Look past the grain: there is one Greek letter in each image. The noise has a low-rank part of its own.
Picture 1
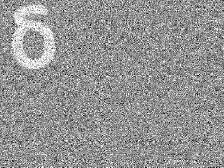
delta
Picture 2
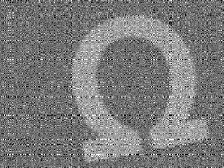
omega
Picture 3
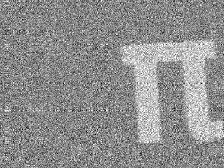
pi
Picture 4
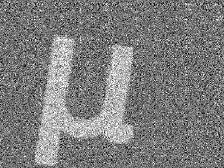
mu
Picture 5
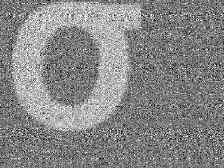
sigma
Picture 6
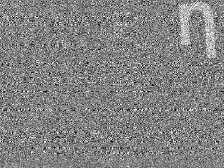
eta
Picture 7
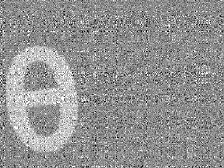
theta
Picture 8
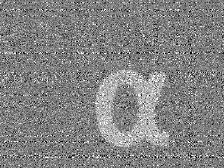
alpha
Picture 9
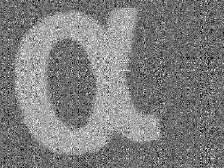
alpha
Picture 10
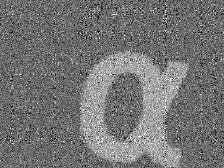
alpha
